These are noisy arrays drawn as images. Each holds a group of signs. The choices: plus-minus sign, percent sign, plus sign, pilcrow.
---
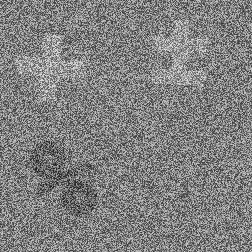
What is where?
top left: light plus sign; top right: light plus-minus sign; bottom left: dark percent sign
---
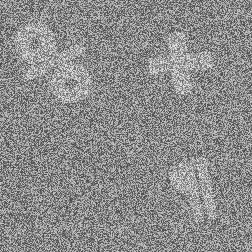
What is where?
top left: light percent sign; top right: light plus sign; bottom right: light pilcrow
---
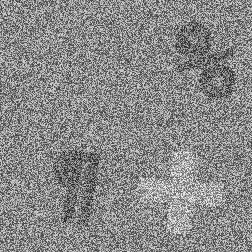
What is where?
top right: dark percent sign; bottom left: dark pilcrow; bottom right: light plus sign
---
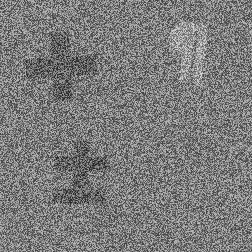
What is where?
top left: dark plus sign; top right: light pilcrow; bottom left: dark plus-minus sign
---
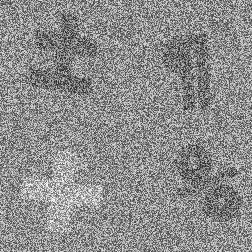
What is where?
top left: dark plus-minus sign; top right: dark pilcrow; bottom left: light plus sign; bottom right: dark percent sign
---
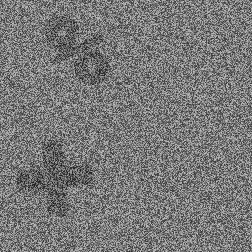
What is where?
top left: dark percent sign; bottom left: dark plus sign
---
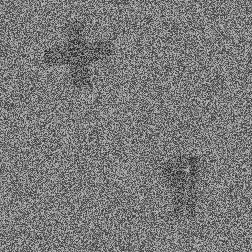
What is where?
top left: dark plus sign; bottom right: dark pilcrow
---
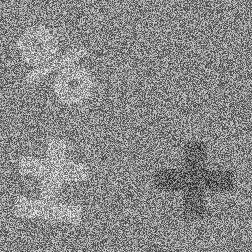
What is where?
top left: light percent sign; bottom left: light plus-minus sign; bottom right: dark plus sign
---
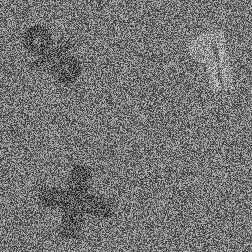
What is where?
top left: dark percent sign; top right: light pilcrow; bottom left: dark plus sign
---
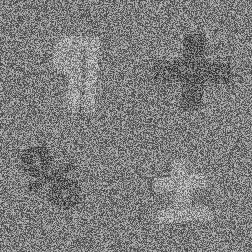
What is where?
top left: light pilcrow; top right: dark plus sign; bottom left: dark percent sign; bottom right: light plus-minus sign
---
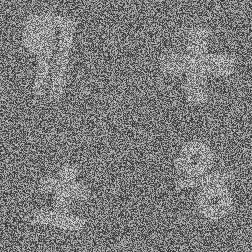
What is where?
top left: light pilcrow; top right: light plus sign; bottom left: light plus-minus sign; bottom right: light percent sign
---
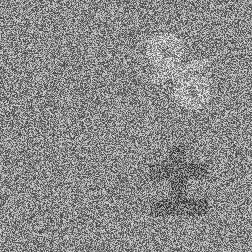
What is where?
top right: light percent sign; bottom right: dark plus-minus sign
